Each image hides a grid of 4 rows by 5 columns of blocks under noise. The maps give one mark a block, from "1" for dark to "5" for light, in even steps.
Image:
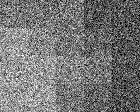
33311
54321
55431
55321
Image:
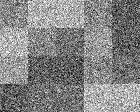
35531
53241
41132
12255
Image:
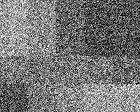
54211
54211
33332
13455
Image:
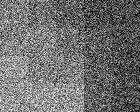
43211
44321
54421
55521
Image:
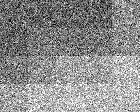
11113
12223
23445
45555
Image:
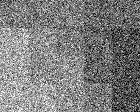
33322
54321
54421
55431
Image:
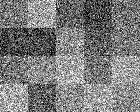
35213
11423
34535
52454
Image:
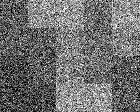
25535
22434
12432
11552
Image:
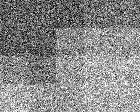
11122
11344
32455
54455
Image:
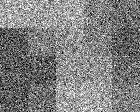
55532
13431
11442
12553
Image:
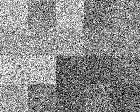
53523
44433
55112
42121
